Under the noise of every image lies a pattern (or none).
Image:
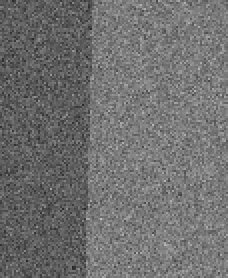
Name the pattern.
a sharp edge
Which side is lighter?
right
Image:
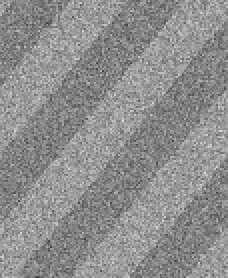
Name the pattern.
diagonal stripes
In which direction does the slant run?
bottom left to top right
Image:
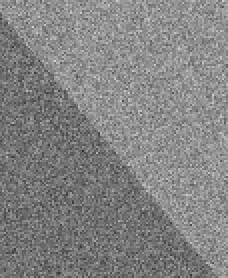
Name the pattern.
a sharp edge
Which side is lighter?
top right
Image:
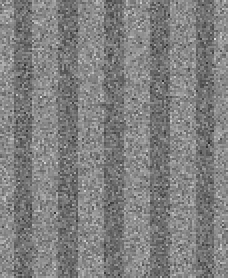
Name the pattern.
vertical stripes
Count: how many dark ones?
5
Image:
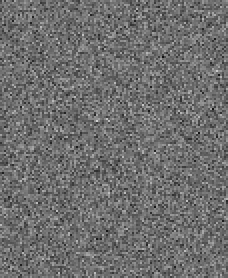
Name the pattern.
only noise
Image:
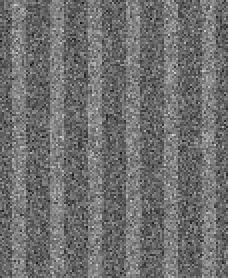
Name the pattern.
vertical stripes
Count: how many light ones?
6
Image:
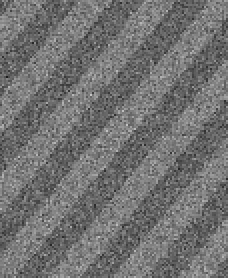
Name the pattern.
diagonal stripes
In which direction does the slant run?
bottom left to top right
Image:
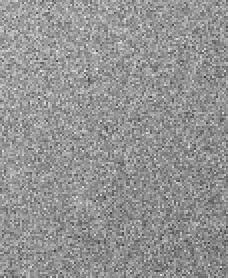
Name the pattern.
a smooth slope
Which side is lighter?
top left
